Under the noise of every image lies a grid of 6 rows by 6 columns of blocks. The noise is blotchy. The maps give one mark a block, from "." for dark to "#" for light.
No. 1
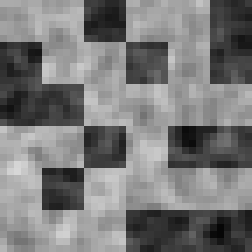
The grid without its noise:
# # . # # .
. # # . # .
. . # # # #
# # . # . .
# . # # # #
# # # . . .
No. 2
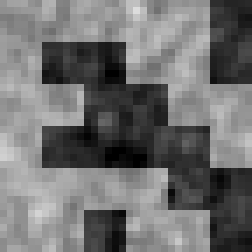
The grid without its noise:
# # # # # .
# . . # # .
# # . . # #
# . . . . #
# # # # . .
# # . # # .
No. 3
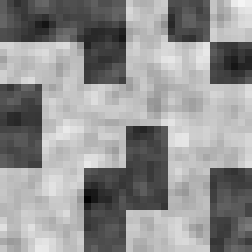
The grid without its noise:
. . . # . #
# # . # # .
. # # # # #
. # # . # #
# # . . # .
# # . # # .
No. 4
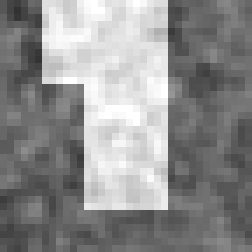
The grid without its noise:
. # # # . .
. # # # . .
. . # # . .
. . # # . .
. . # # . .
. . . . . .
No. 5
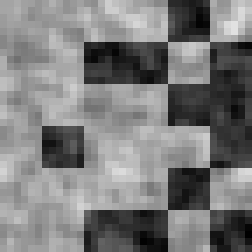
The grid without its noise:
# # # # . #
# # . . # .
# # # # . .
# . # # # .
# # # # . #
# # . . # .
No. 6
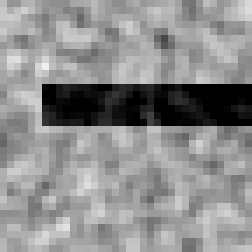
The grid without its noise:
# # # # # #
# # # # # #
# . . . . .
# # # # # #
# # # # # #
# # # # # #
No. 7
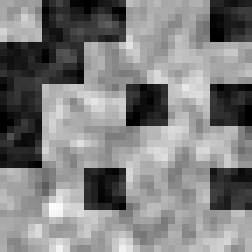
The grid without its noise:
# . . # # .
. . # # # #
. # # . # .
. # # # # #
# # . # # .
# # # # # #
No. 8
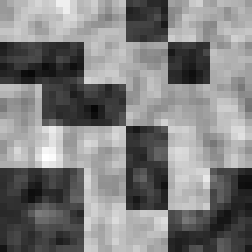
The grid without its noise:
# # # . # #
. . # # . #
# . . # # #
# # # . # #
. . # . # .
. . # # . .
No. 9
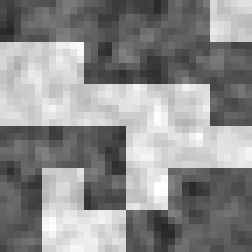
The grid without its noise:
. . . . . #
# # . . . .
# # # # # .
. . . # # #
. # . # . .
. # # . . .
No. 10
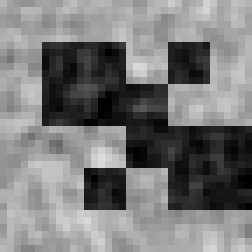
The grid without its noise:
# # # # # #
# . . # . #
# . . . # #
# # # . . .
# # . # . .
# # # # # #
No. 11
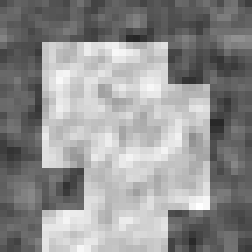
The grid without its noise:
. . . . . .
. # # # . .
. # # # # .
. # # # # .
. . # # # .
. # # # . .
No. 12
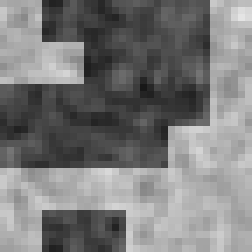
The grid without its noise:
# . . . . #
# # . . . #
. . . . . #
. . . . # #
# # # # # #
# . . # # #
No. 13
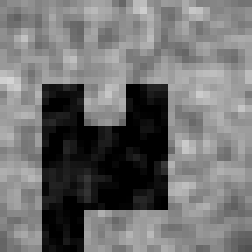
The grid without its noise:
# # # # # #
# # # # # #
# . # . # #
# . . . # #
# . . . # #
# . # # # #
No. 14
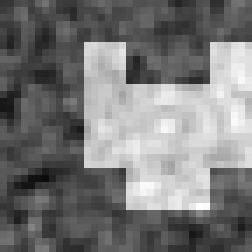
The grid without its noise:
. . . . . .
. . # . . #
. . # # # #
. . # # # #
. . . # # .
. . . . . .
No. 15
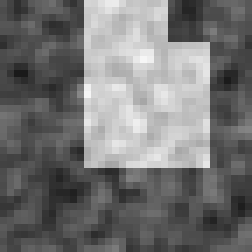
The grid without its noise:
. . # # . .
. . # # # .
. . # # # .
. . # # # .
. . . . . .
. . . . . .
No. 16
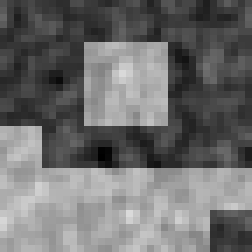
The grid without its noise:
. . . . . .
. . # # . .
. . # # . .
# . . . . .
# # # # # #
# # # # # .
